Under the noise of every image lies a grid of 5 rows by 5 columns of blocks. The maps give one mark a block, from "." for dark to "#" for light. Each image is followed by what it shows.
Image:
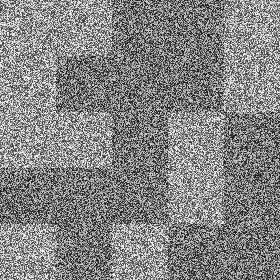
# # . . #
# . . . #
# # . # .
. . . # .
# . # . .
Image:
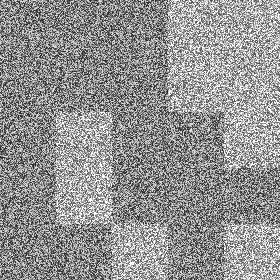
. . . # #
. . . # #
. # . . #
. # . . .
. . # . #
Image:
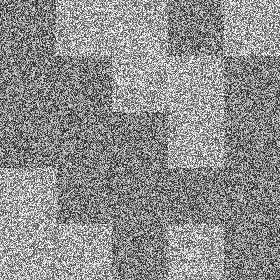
. # # . #
. . # # .
. . . # .
# . . . .
# # . # .
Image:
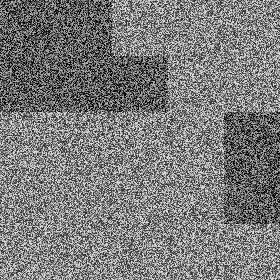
. . # # #
. . . # #
# # # # .
# # # # .
# # # # #
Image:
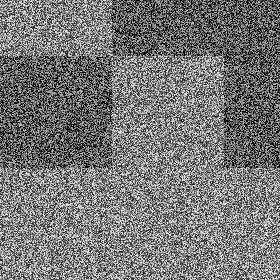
# # . . .
. . # # .
. . # # .
# # # # #
# # # # #
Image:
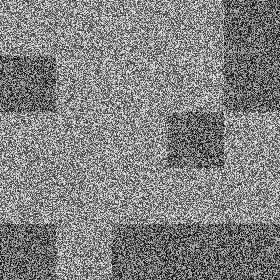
# # # # .
. # # # .
# # # . #
# # # # #
. # . . .
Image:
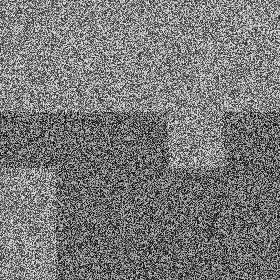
# # # # #
# # # # #
. . . # .
# . . . .
# . . . .
